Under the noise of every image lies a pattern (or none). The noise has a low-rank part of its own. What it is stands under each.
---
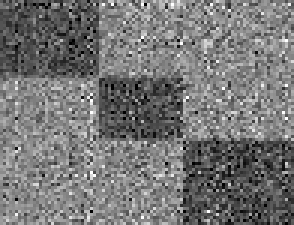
blocks along the diagonal
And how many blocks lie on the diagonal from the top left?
3
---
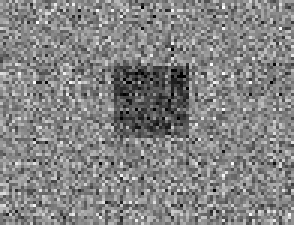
one block
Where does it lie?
centre
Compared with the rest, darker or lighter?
darker
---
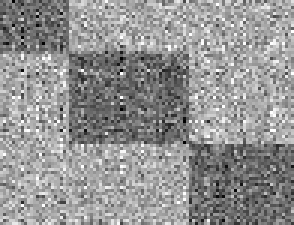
blocks along the diagonal
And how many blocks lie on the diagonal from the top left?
3
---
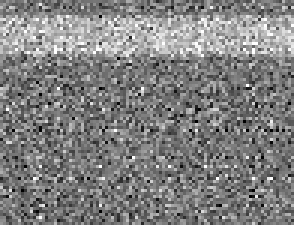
one band of rows
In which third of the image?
top
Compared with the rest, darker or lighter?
lighter
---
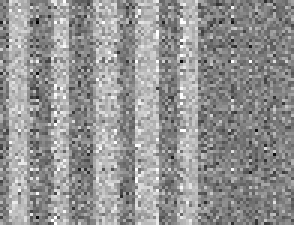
bands of columns
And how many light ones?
5
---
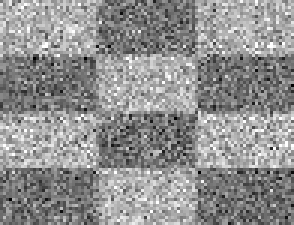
a checkerboard
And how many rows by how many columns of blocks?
4 by 3
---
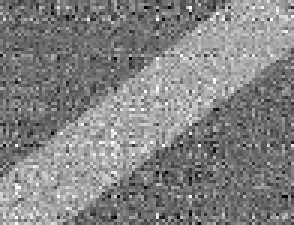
a diagonal band
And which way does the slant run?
bottom left to top right
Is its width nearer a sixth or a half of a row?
a half
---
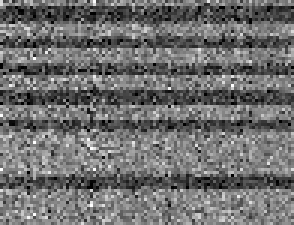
bands of rows
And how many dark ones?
6
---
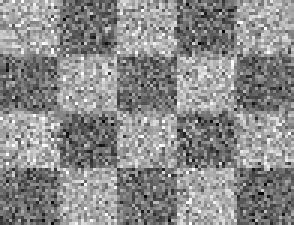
a checkerboard
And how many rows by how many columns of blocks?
4 by 5
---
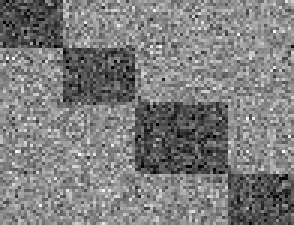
blocks along the diagonal
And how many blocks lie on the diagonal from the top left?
4
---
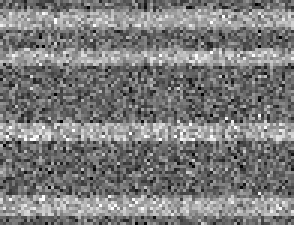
bands of rows
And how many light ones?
4
